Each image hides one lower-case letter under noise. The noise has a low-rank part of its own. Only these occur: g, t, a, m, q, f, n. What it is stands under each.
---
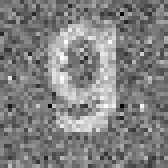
g
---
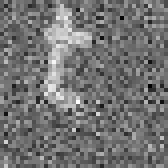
t
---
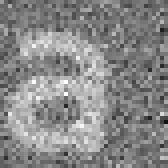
a
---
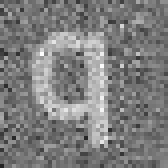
q
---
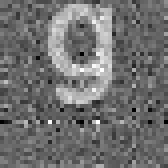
g
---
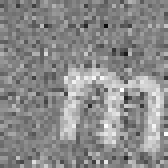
m
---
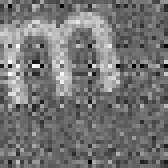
m
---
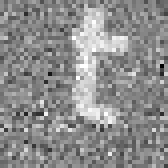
t
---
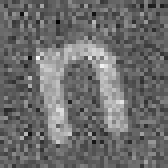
n
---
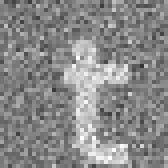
t
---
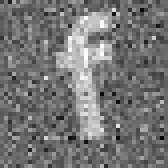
f
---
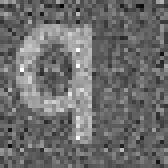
q
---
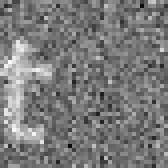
t
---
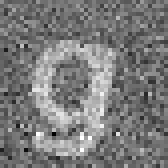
g
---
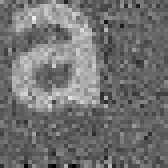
a
